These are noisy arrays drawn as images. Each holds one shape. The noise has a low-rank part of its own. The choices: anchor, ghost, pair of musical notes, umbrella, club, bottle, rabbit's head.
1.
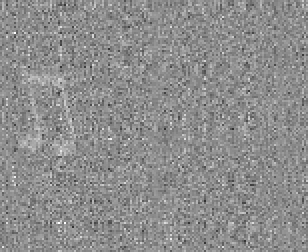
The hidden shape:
pair of musical notes
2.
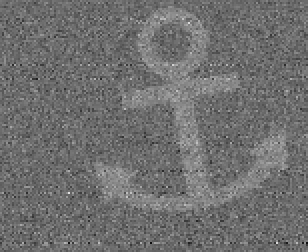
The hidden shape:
anchor
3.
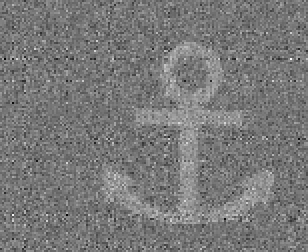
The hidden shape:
anchor
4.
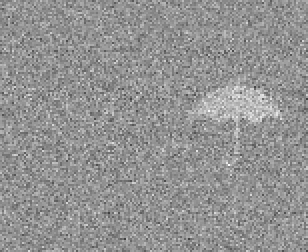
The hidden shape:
umbrella
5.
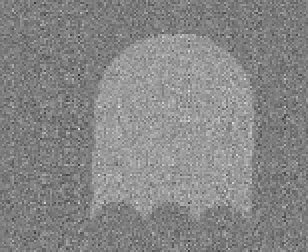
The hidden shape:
ghost
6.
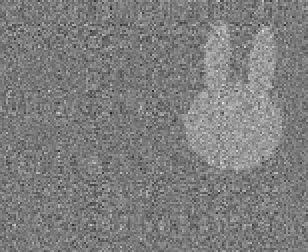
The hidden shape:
rabbit's head
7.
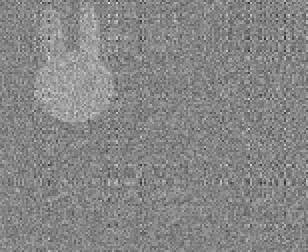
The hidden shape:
rabbit's head
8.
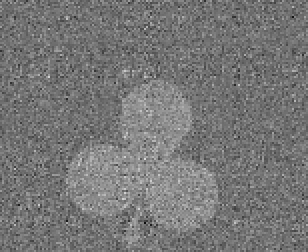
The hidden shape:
club
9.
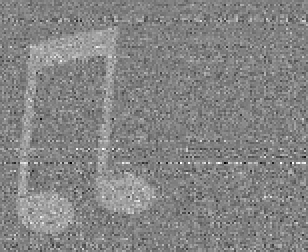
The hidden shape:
pair of musical notes
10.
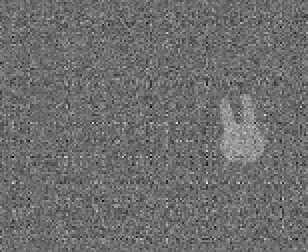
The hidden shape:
rabbit's head
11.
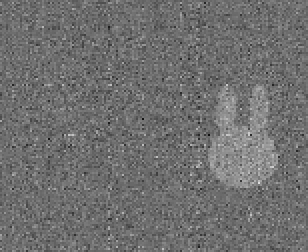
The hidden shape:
rabbit's head
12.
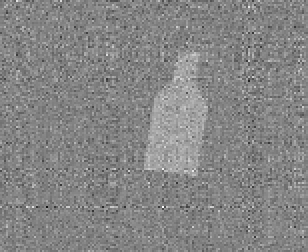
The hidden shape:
bottle
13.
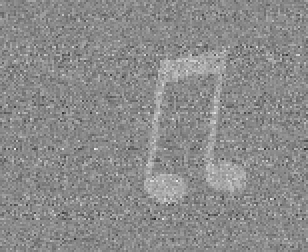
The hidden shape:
pair of musical notes
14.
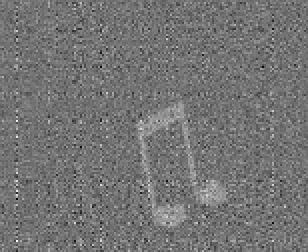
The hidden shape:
pair of musical notes
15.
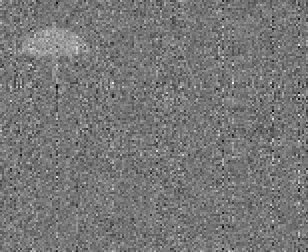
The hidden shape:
umbrella
